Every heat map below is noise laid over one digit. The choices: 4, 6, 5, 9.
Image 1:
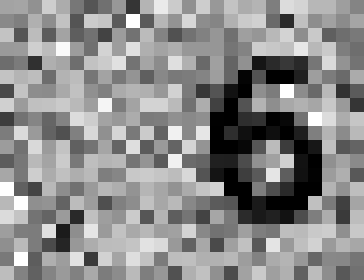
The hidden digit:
6
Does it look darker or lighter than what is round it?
darker
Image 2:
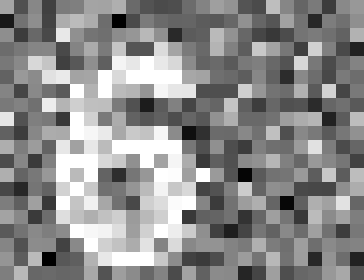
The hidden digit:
6
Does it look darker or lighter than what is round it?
lighter
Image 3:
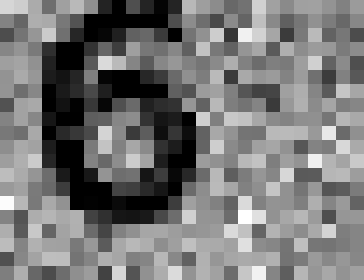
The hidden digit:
6
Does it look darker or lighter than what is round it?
darker
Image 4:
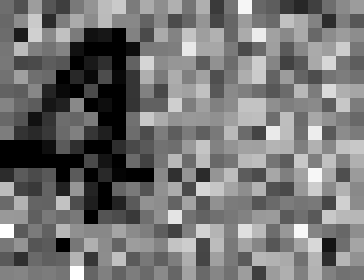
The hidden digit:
4
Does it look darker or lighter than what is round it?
darker
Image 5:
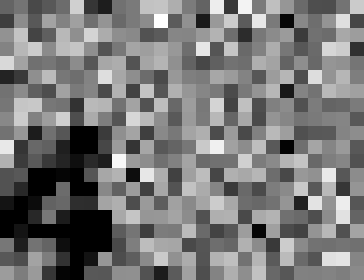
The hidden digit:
4
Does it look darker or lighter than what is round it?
darker
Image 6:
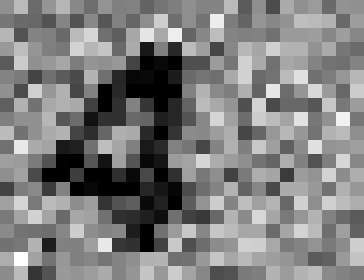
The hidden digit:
4
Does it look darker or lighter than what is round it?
darker
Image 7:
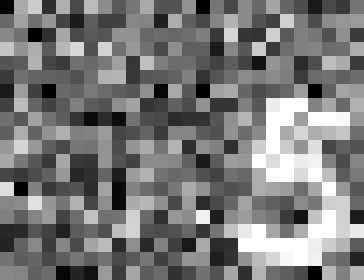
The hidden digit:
5
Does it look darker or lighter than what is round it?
lighter
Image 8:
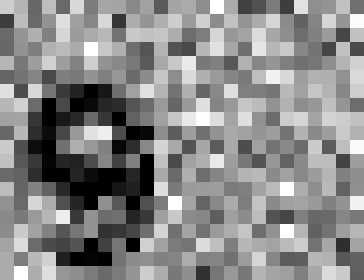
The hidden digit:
9
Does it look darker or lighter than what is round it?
darker
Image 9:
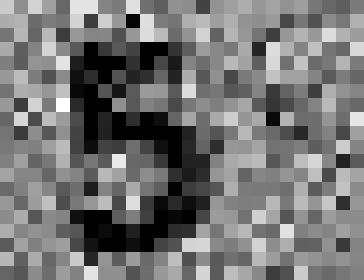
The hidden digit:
5
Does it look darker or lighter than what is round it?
darker
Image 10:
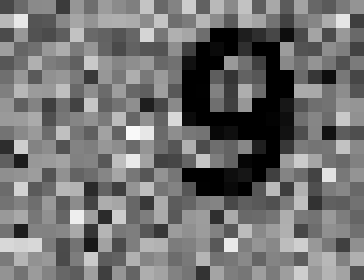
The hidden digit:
9
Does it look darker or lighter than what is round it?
darker
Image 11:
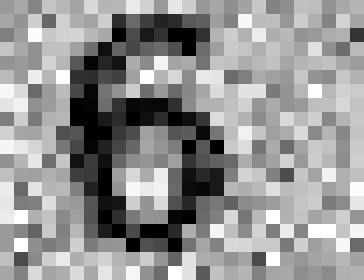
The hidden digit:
6
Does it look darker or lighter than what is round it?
darker
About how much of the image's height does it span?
nearly all
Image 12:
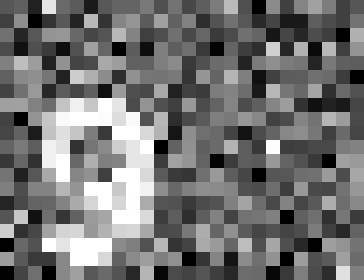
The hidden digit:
9
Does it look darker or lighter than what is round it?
lighter
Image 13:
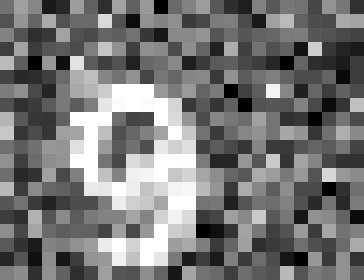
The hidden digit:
9
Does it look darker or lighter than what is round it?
lighter
